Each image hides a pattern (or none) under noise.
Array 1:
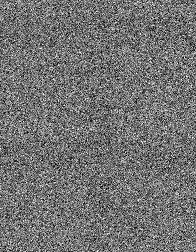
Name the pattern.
bands of rows crossing bands of columns
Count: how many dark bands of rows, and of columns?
2 and 1
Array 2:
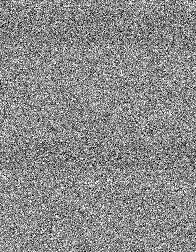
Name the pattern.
bands of rows
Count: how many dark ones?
2
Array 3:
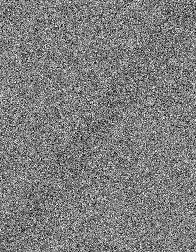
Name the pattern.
a diagonal band
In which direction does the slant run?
bottom left to top right
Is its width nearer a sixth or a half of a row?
a sixth
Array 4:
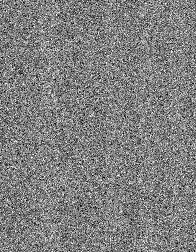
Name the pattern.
bands of columns
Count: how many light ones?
4
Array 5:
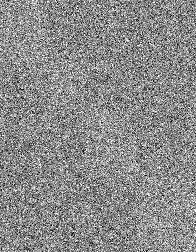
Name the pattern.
blocks along the diagonal
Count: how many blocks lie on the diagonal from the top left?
4
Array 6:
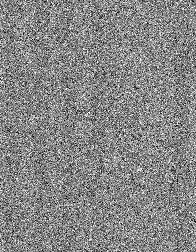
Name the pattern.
bands of columns
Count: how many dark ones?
5
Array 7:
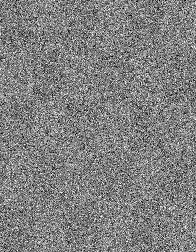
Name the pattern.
a checkerboard
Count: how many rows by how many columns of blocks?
5 by 6
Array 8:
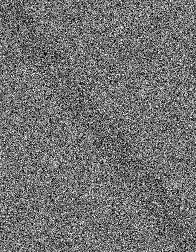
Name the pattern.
a diagonal band
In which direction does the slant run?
top left to bottom right
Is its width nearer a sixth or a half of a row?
a sixth
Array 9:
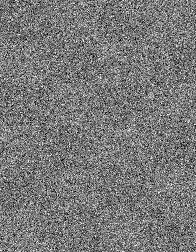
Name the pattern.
a checkerboard
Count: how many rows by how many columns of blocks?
6 by 4
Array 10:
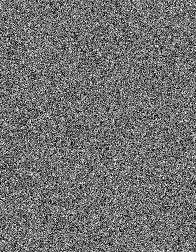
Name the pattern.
only noise
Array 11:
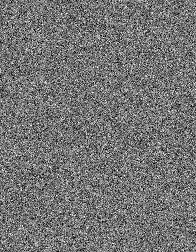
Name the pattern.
only noise
